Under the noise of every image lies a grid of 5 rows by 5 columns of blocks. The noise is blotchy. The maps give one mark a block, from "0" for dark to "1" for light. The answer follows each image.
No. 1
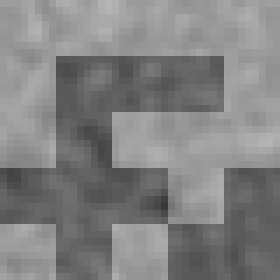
1 1 1 1 1
1 0 0 0 1
1 0 1 1 1
0 0 0 1 0
1 0 1 0 0
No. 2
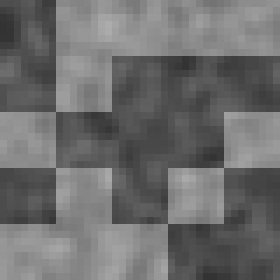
0 1 1 1 1
0 1 0 0 0
1 0 0 0 1
0 1 0 1 0
1 1 1 0 0
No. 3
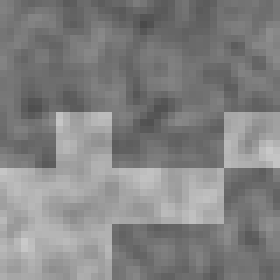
0 0 0 0 0
0 0 0 0 0
0 1 0 0 1
1 1 1 1 0
1 1 0 0 0
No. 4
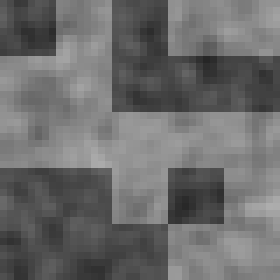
0 1 0 1 1
1 1 0 0 0
1 1 1 1 1
0 0 1 0 1
0 0 0 1 1
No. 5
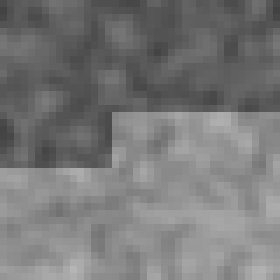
0 0 0 0 0
0 0 0 0 0
0 0 1 1 1
1 1 1 1 1
1 1 1 1 1
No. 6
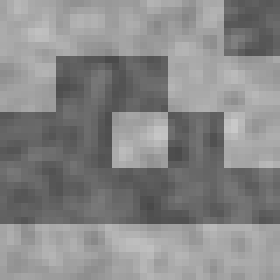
1 1 1 1 0
1 0 0 1 1
0 0 1 0 1
0 0 0 0 0
1 1 1 1 1
